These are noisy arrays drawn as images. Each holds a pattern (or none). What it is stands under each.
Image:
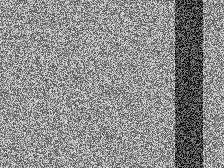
one vertical stripe
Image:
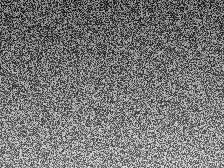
a smooth slope
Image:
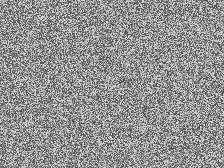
only noise
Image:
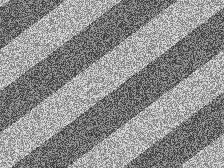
diagonal stripes
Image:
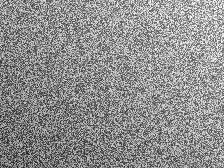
a smooth slope
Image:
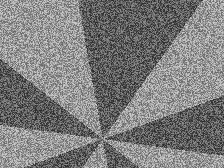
spokes from one point
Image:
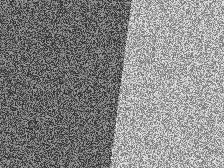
a sharp edge
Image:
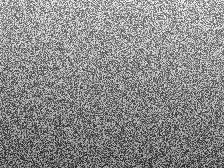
a smooth slope
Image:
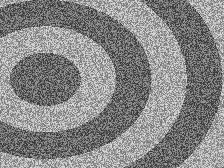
rings round one point
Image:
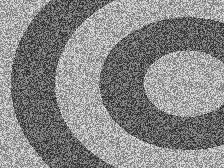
rings round one point
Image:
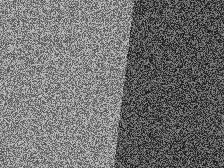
a sharp edge
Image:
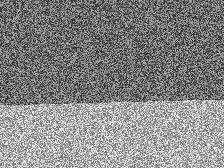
a sharp edge
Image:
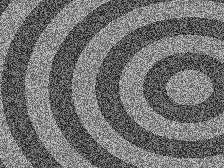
rings round one point
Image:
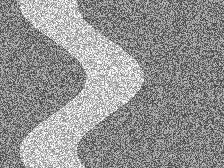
a wavy band
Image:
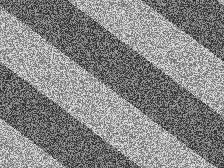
diagonal stripes
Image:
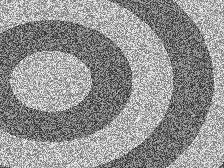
rings round one point
